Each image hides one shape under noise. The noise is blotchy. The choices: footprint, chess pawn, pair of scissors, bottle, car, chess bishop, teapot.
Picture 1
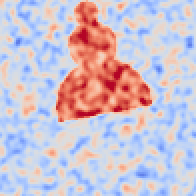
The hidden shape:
chess pawn
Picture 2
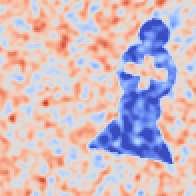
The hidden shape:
chess bishop
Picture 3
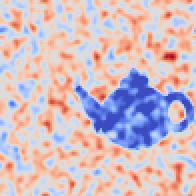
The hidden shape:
teapot
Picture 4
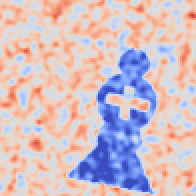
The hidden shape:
chess bishop
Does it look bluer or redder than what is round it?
bluer
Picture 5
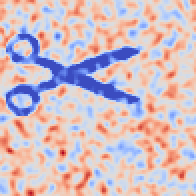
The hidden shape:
pair of scissors
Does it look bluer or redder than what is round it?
bluer
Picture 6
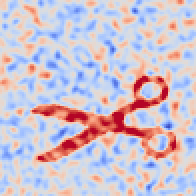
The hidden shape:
pair of scissors
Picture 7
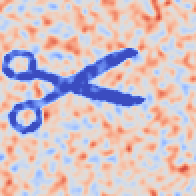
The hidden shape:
pair of scissors
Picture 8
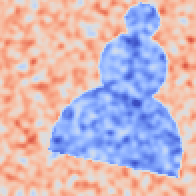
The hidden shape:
chess pawn
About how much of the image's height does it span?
nearly all
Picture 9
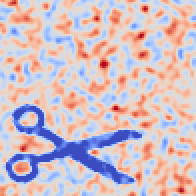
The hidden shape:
pair of scissors
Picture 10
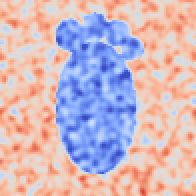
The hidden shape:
footprint
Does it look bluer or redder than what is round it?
bluer
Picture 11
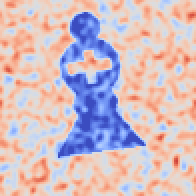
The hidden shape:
chess bishop
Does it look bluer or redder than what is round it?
bluer
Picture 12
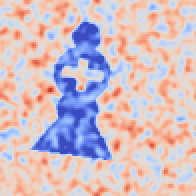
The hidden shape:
chess bishop
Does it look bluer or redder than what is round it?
bluer
